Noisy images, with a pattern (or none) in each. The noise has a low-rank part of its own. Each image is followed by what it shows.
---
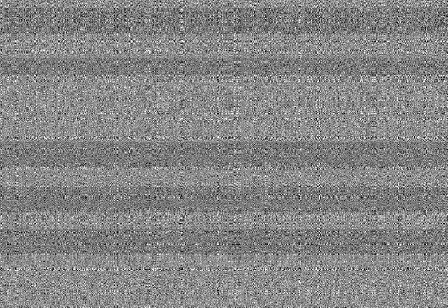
bands of rows
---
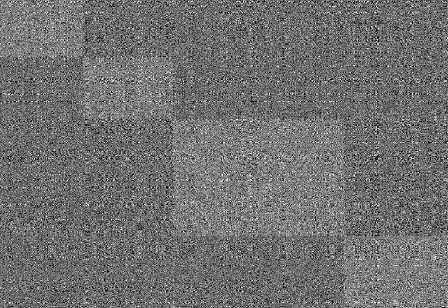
blocks along the diagonal
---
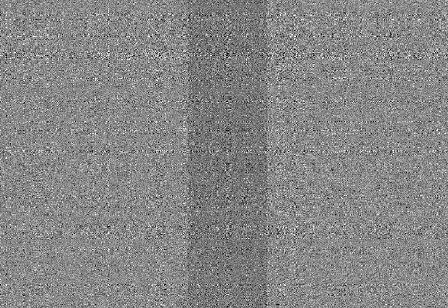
one band of columns
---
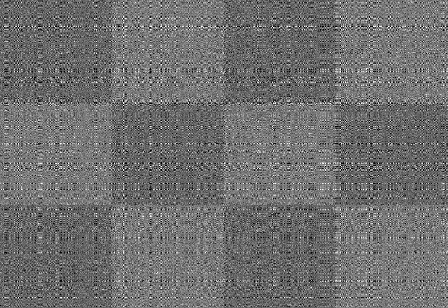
a checkerboard
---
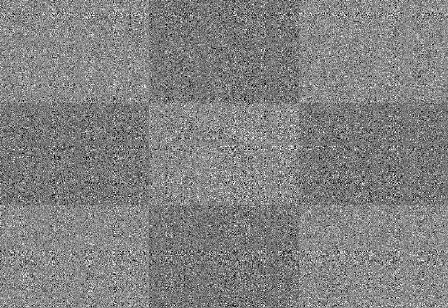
a checkerboard
